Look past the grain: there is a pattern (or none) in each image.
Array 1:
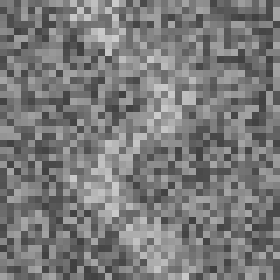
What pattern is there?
a wavy band
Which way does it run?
top to bottom
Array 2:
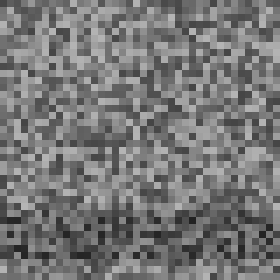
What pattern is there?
one horizontal stripe
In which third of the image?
bottom
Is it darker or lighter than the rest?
darker
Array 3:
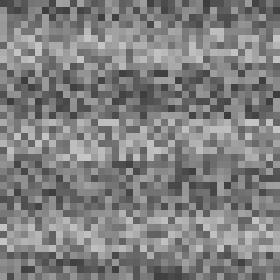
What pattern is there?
horizontal stripes
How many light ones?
3
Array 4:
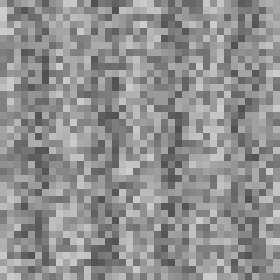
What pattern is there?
vertical stripes
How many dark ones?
4
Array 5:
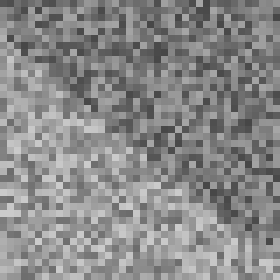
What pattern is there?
a sharp edge
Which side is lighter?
bottom left
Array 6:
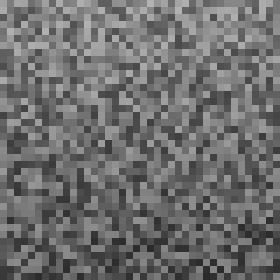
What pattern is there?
a smooth slope
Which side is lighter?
top
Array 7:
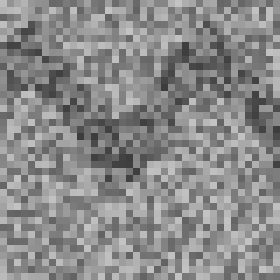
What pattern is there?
a wavy band
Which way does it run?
left to right
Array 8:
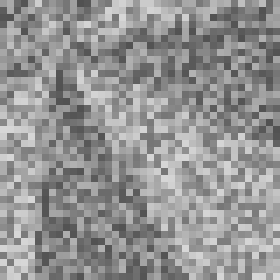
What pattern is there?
spokes from one point
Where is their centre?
top left
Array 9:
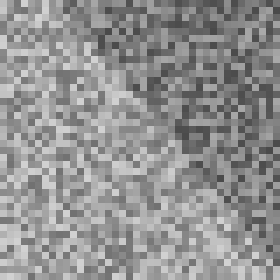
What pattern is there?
a sharp edge
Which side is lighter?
bottom left
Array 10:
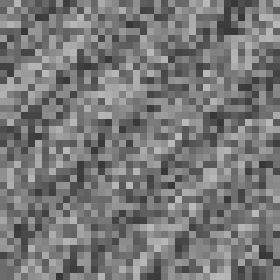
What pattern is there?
diagonal stripes
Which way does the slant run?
bottom left to top right
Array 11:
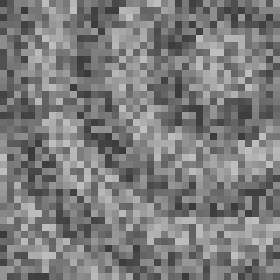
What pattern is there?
rings round one point
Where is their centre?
top right
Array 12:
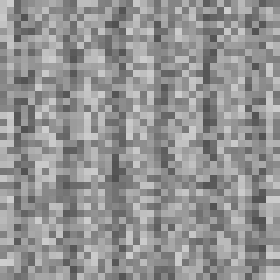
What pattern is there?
vertical stripes
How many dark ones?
6
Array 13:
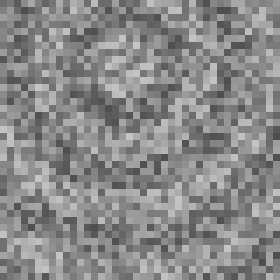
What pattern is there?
rings round one point
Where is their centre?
top middle
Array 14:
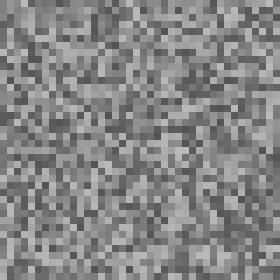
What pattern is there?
only noise
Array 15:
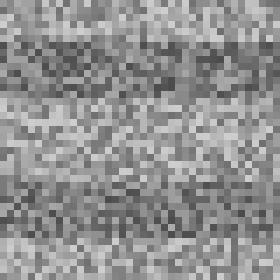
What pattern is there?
horizontal stripes
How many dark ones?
2
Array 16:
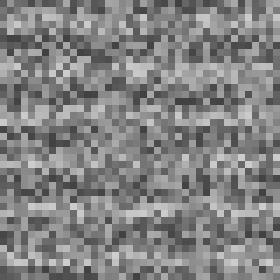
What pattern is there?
horizontal stripes
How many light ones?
6
